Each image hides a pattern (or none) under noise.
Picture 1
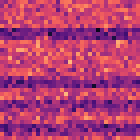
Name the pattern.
bands of rows
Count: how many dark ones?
4
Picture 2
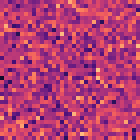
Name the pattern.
only noise
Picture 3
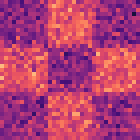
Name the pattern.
a checkerboard
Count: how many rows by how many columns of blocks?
3 by 3
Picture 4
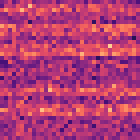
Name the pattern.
bands of rows
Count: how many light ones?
5
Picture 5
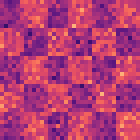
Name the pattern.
a checkerboard
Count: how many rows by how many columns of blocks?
5 by 6
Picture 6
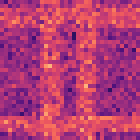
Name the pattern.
bands of rows crossing bands of columns
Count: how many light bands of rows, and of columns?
2 and 2
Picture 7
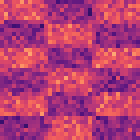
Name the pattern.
a checkerboard
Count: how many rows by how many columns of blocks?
6 by 3
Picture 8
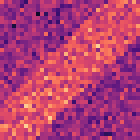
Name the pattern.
a diagonal band
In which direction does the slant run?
bottom left to top right
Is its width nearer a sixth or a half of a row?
a half
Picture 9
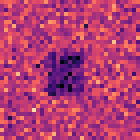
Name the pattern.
one block
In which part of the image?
centre
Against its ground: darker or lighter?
darker
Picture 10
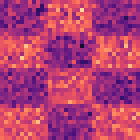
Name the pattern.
a checkerboard
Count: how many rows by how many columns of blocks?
4 by 3
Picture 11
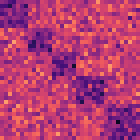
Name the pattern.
blocks along the diagonal
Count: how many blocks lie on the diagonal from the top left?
5
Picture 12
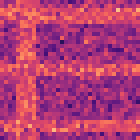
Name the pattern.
bands of rows crossing bands of columns
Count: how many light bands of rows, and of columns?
3 and 1
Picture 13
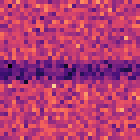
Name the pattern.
one band of rows
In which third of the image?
middle
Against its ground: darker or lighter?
darker
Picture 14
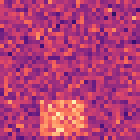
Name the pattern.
one block
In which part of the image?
bottom middle
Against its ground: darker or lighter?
lighter
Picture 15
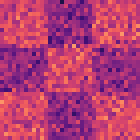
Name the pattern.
a checkerboard
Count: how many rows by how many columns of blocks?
3 by 3
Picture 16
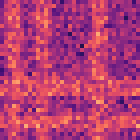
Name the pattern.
bands of rows crossing bands of columns
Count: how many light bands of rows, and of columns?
2 and 3
